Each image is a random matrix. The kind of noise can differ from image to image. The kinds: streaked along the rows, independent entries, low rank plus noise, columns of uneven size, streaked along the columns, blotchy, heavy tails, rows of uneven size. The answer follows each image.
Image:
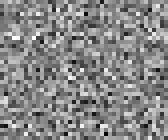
low rank plus noise
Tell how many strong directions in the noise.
five to eight
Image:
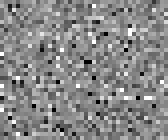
heavy tails
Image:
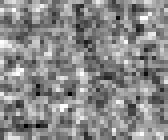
blotchy
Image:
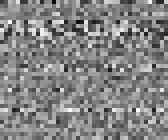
rows of uneven size
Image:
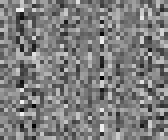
columns of uneven size
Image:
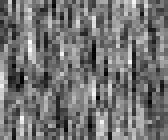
streaked along the columns
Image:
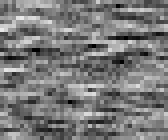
streaked along the rows
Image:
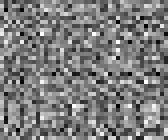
low rank plus noise
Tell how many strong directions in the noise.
one
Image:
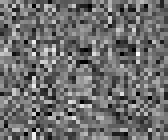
low rank plus noise
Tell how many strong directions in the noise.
two
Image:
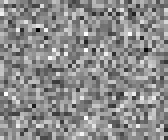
independent entries
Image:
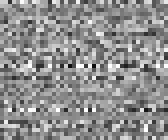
rows of uneven size
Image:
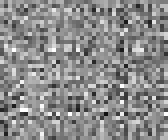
low rank plus noise
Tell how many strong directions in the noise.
three or four
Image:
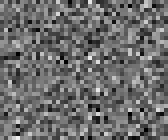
low rank plus noise
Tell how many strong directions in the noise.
three or four
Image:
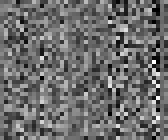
columns of uneven size
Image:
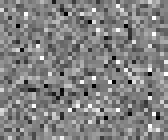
heavy tails
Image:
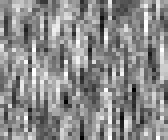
streaked along the columns
